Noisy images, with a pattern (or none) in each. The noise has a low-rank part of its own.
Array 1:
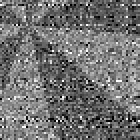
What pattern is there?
spokes from one point
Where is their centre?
top left
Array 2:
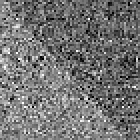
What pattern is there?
a sharp edge
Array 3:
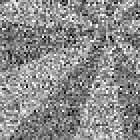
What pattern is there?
spokes from one point
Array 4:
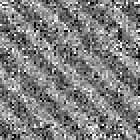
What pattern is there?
diagonal stripes
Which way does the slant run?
top left to bottom right
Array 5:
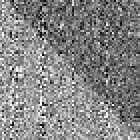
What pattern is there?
a sharp edge
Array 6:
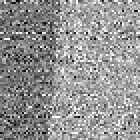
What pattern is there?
a sharp edge
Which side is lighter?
right
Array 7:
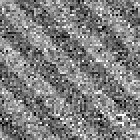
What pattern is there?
diagonal stripes
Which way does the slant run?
top left to bottom right
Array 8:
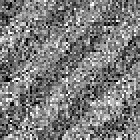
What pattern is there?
diagonal stripes
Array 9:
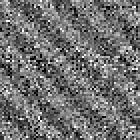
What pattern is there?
diagonal stripes
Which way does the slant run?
top left to bottom right
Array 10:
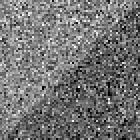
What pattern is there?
a sharp edge
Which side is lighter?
top left
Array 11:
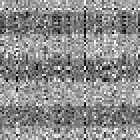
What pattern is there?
horizontal stripes
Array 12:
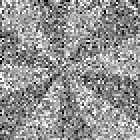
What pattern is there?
spokes from one point
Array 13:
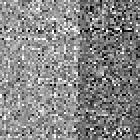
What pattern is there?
a sharp edge
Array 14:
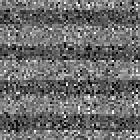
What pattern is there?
horizontal stripes
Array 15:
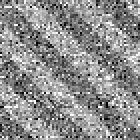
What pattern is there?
diagonal stripes
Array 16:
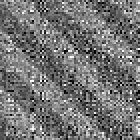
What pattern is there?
diagonal stripes
